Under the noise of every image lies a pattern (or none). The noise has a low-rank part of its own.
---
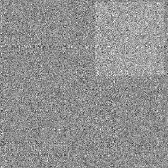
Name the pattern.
one block
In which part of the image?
top right
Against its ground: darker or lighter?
lighter
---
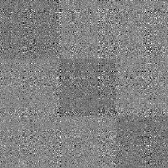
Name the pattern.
blocks along the diagonal
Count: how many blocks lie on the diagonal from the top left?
3
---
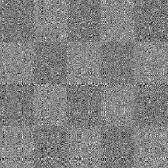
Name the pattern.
a checkerboard
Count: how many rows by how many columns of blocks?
4 by 5
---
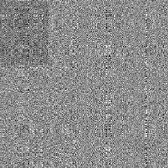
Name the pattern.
one block
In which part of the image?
top left
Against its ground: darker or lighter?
darker
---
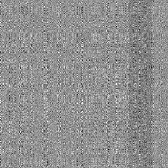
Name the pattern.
one band of columns
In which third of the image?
right
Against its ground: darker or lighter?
darker
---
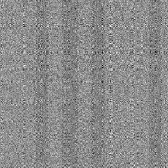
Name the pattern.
bands of columns
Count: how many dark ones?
4
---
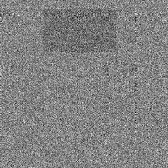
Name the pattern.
one block
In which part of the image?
top middle
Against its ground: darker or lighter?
darker
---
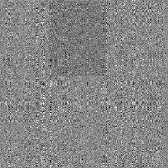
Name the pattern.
one block
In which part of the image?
top middle
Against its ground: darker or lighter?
darker
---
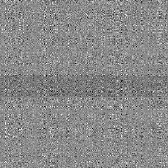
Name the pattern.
one band of rows
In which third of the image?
middle
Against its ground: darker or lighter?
darker
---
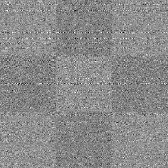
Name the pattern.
a checkerboard
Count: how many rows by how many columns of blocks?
3 by 3
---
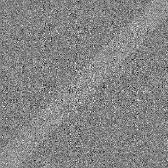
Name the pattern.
a diagonal band
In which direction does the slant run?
bottom left to top right
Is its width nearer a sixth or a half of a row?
a sixth
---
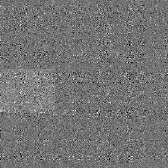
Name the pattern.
one block
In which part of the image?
middle left
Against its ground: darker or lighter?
lighter
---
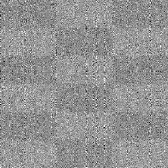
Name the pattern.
a checkerboard
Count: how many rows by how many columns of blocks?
6 by 3
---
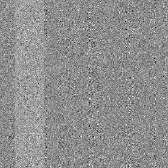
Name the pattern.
one band of columns
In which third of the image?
left
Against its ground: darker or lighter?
lighter
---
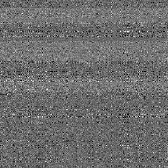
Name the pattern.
bands of rows
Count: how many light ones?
3
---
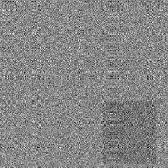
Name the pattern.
one block
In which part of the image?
bottom right
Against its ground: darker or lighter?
darker
